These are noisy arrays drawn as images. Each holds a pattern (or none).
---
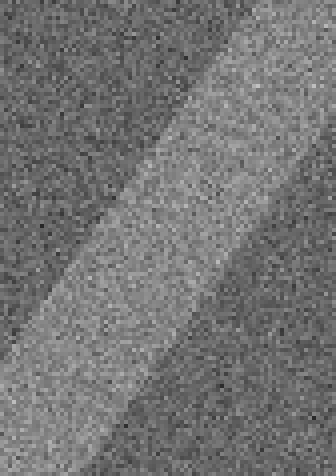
a diagonal band
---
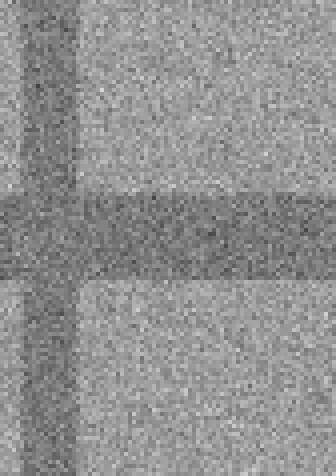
bands of rows crossing bands of columns
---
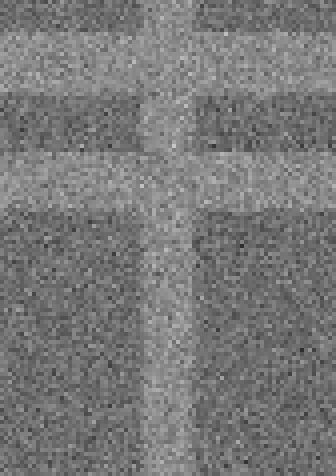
bands of rows crossing bands of columns
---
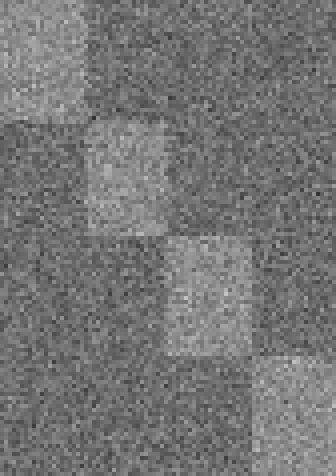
blocks along the diagonal
